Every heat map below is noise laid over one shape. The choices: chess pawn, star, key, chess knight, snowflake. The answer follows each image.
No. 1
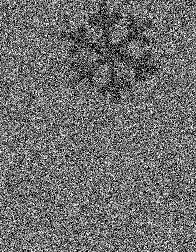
snowflake
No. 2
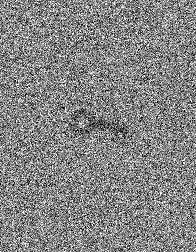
key
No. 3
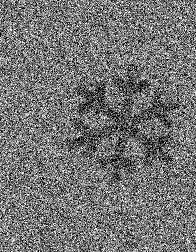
snowflake
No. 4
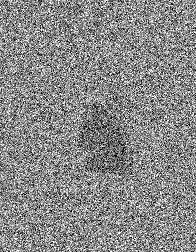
chess knight
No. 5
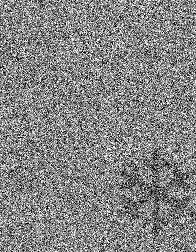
snowflake
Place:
bottom right
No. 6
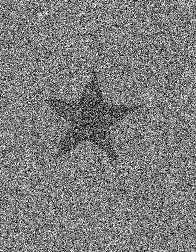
star
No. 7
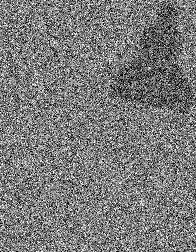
chess pawn
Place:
top right
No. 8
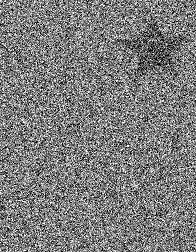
star
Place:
top right
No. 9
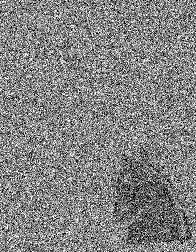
chess knight
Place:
bottom right
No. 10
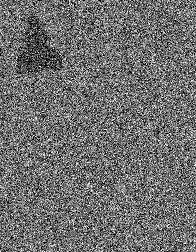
chess pawn
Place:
top left
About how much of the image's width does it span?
a quarter
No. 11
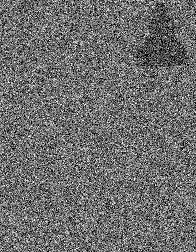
chess pawn
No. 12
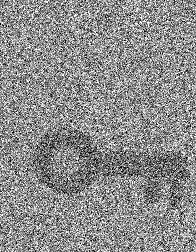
key
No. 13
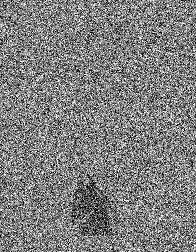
chess knight
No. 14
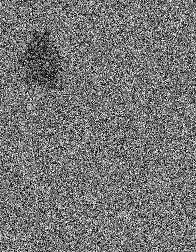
chess knight
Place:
top left
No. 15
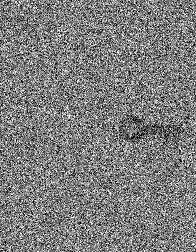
key
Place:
middle right
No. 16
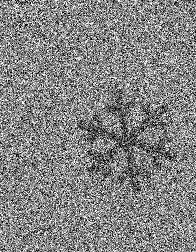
snowflake
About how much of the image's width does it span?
half
